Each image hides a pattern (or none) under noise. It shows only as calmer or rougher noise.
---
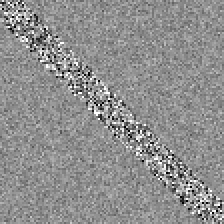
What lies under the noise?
a diagonal band
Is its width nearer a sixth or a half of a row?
a sixth
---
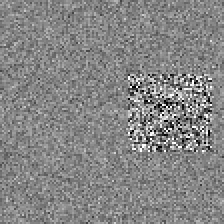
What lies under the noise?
one block
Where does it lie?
middle right
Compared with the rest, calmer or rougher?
rougher
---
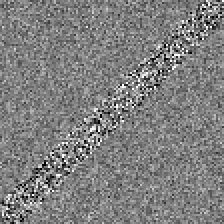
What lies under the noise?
a diagonal band
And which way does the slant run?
bottom left to top right
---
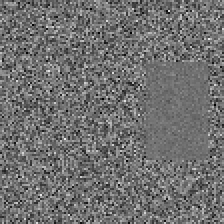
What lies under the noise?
one block
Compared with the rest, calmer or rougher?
calmer
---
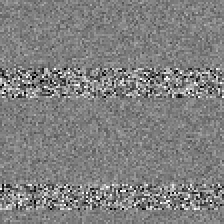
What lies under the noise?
bands of rows
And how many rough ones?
2
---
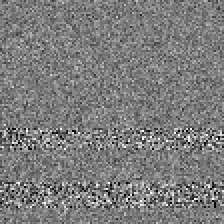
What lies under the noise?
bands of rows
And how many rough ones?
2
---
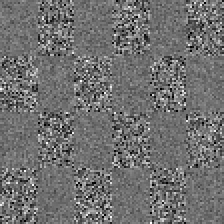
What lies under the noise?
a checkerboard
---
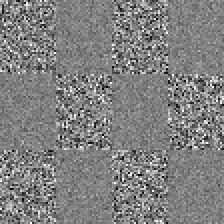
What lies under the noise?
a checkerboard
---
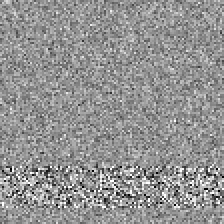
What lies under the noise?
one band of rows
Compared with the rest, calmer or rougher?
rougher
